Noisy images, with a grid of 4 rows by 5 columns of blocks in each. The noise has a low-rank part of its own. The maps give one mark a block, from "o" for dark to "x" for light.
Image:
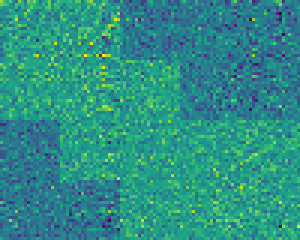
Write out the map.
x x o o o
x x x o o
o x x x x
o o x x x
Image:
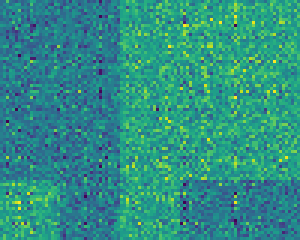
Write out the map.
o o x x x
o o x x x
o o x x x
x o x o o
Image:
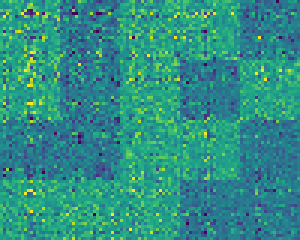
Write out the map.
x o x x o
x o x o x
o o x x o
x x x o o
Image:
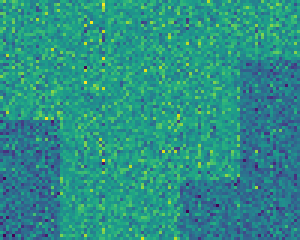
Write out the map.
x x x x x
x x x x o
o x x x o
o x x o o
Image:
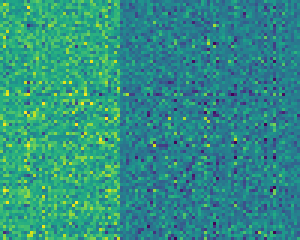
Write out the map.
x x o o o
x x o o o
x x o o o
x x o o o
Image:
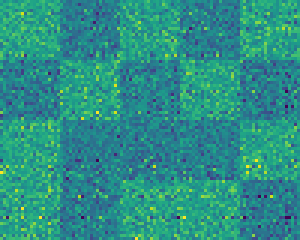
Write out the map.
x o x o x
o x o x o
x o o o x
x o x x o
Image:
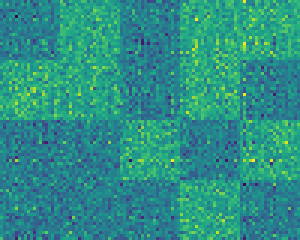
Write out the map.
o x o x x
x x o x o
o o x o x
o o o x o
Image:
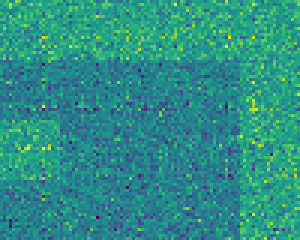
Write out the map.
x x x x x
o o o o x
x o o o x
o o o o x
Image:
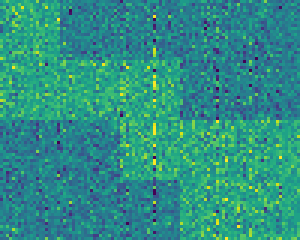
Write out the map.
x o o o o
x x x o o
o o x x x
o o o x x
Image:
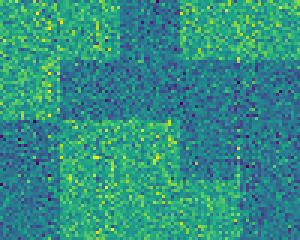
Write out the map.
x x o x x
x o o o o
o x x o o
o x x x o
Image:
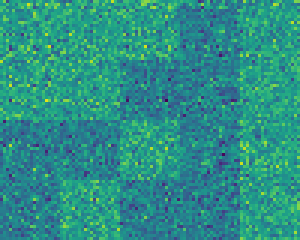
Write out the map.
x x x o x
x x o o x
o o x o x
o x o o x
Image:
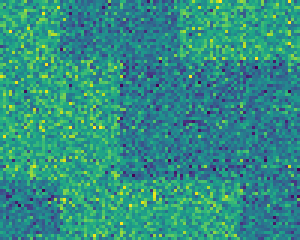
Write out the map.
x o o x x
x x o o o
x x o o o
o x x x o
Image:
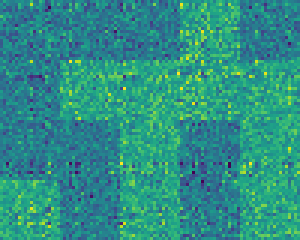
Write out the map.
o o o x o
o x x x x
o o x o x
x o x o x
